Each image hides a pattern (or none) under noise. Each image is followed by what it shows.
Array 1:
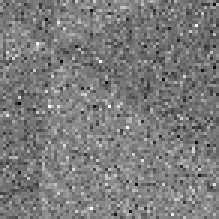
spokes from one point
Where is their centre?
top left
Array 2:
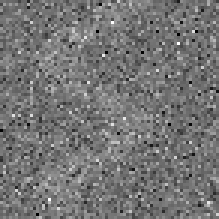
a wavy band
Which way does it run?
top to bottom
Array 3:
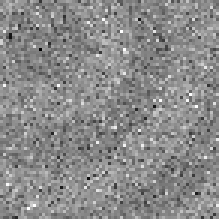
rings round one point
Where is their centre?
top left
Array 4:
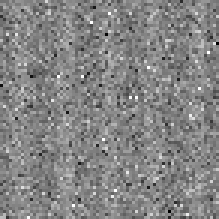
vertical stripes
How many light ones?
5
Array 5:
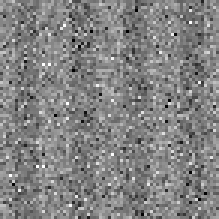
vertical stripes
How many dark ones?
4
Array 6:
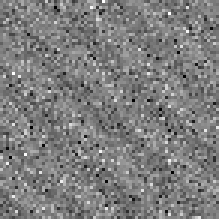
diagonal stripes
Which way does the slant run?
top left to bottom right
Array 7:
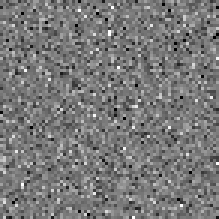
only noise
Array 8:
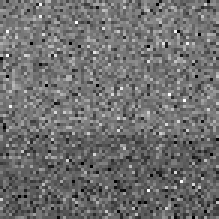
a sharp edge
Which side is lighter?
top
